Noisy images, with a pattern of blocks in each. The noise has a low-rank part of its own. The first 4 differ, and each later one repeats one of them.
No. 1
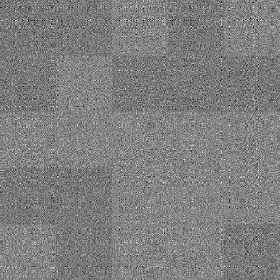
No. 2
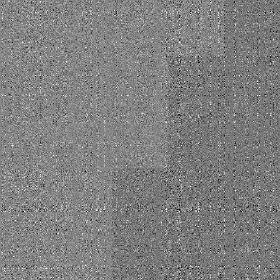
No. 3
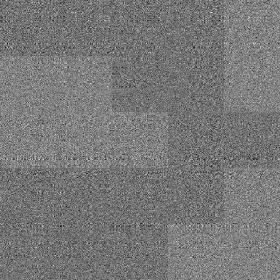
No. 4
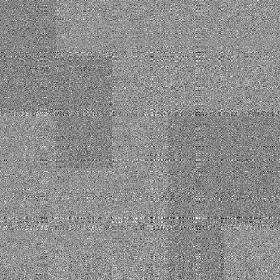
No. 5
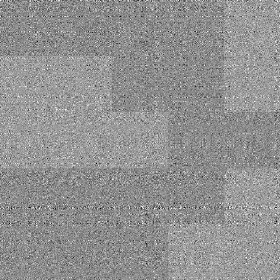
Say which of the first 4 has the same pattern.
3
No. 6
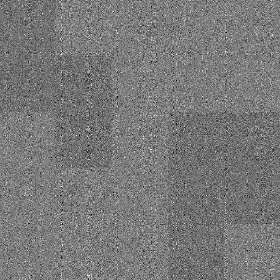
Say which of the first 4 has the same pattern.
4
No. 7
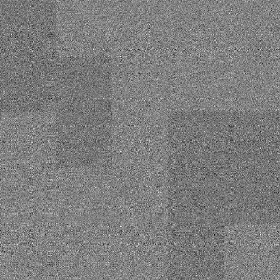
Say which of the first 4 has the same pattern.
4
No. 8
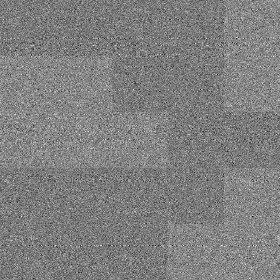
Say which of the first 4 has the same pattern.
3
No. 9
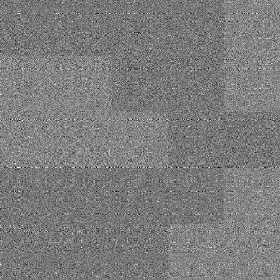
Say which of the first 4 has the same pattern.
3
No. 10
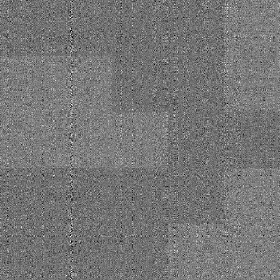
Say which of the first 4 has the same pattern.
3
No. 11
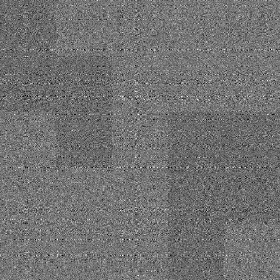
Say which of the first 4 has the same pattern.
4
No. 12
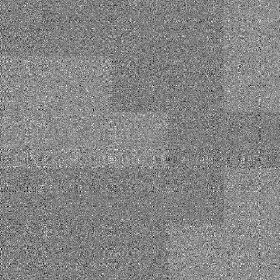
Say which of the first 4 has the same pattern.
3
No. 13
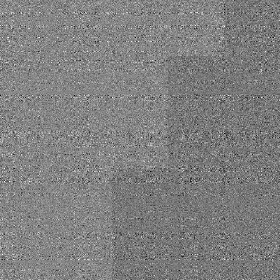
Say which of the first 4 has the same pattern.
2
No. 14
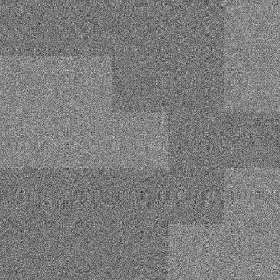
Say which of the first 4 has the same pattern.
3
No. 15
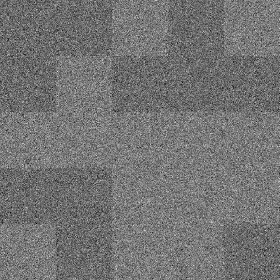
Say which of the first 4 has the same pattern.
1
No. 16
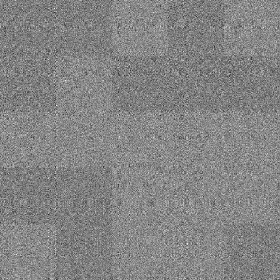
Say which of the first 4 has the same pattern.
1
